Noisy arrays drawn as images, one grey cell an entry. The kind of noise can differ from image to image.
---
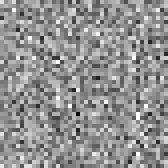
low rank plus noise
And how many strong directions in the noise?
five to eight
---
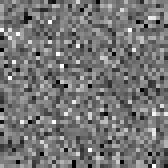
heavy tails
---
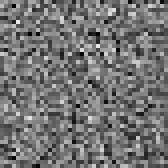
low rank plus noise
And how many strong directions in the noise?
five to eight
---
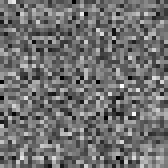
low rank plus noise
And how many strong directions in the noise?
two
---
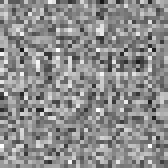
low rank plus noise
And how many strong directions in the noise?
three or four
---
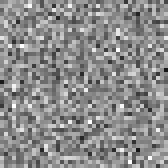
independent entries
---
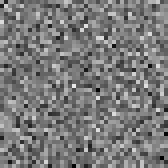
independent entries
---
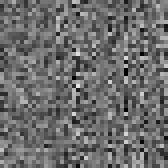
columns of uneven size
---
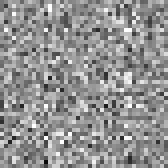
low rank plus noise
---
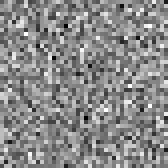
independent entries
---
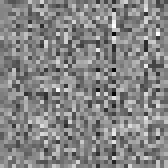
columns of uneven size
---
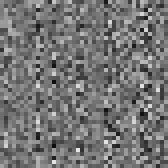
columns of uneven size
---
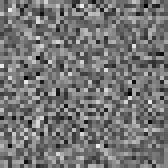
low rank plus noise
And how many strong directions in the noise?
five to eight
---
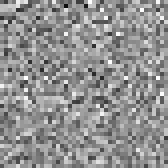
low rank plus noise
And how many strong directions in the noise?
three or four
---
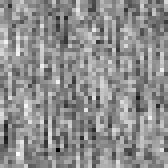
streaked along the columns
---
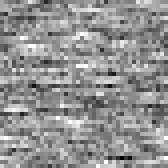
streaked along the rows
